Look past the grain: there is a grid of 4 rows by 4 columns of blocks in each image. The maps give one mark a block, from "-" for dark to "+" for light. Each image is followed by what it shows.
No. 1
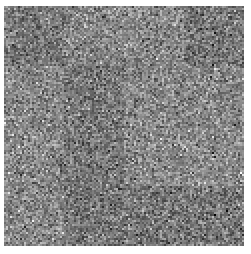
- + + -
+ - + +
+ - + +
+ - - -
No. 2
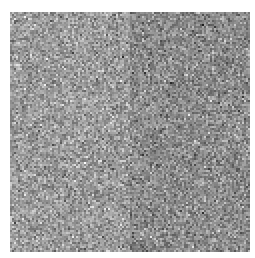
+ + - -
+ + - -
+ + - -
+ + - -
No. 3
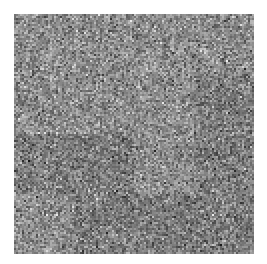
+ + + +
+ + + -
- - + -
+ - - -
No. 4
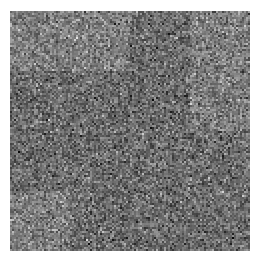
+ + - +
- - - +
- - - -
+ - - -
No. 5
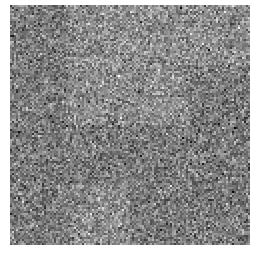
- + + +
- + + -
- - - -
- + - -
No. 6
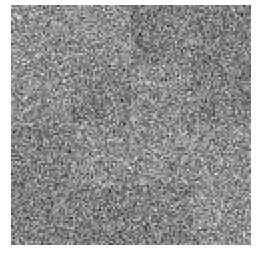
+ + - -
+ - + -
- + + +
- - - +
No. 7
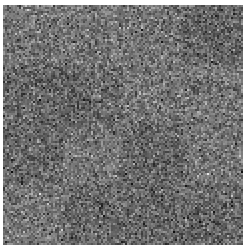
+ + + -
- - + +
- + - +
+ - - -
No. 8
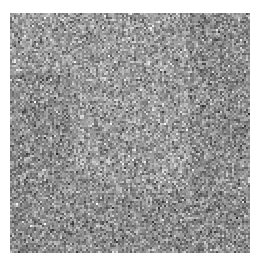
+ + + -
- + + -
- + + -
- - - -
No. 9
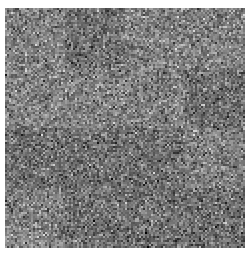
+ - + +
+ + + -
- - - +
+ - - -
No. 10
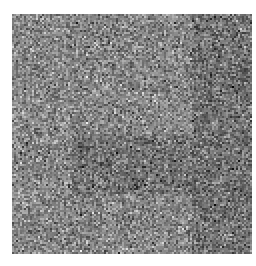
+ + + -
+ + + -
+ - - -
+ + + -
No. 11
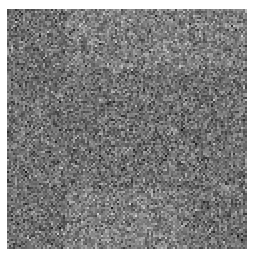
- + + +
- - - -
- - - -
- + + -
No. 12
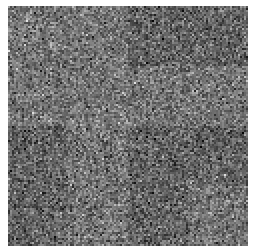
+ + - -
+ + + +
- + - -
- + - +
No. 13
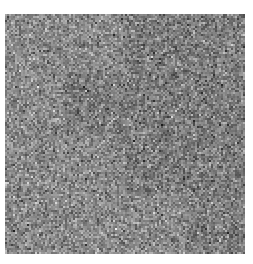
+ + - -
+ - - -
+ + - -
+ + + -
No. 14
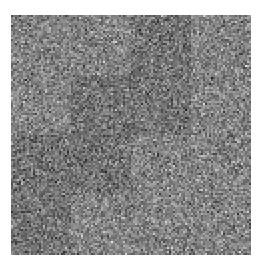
+ + - +
+ - - +
- - + +
- + + +
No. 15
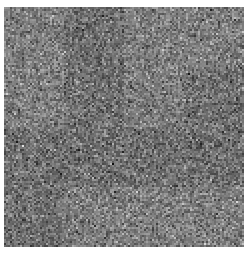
+ - + +
+ - + -
- - - -
- + + +
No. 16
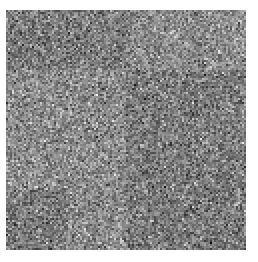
- - + +
+ + - -
+ + - -
- + - -
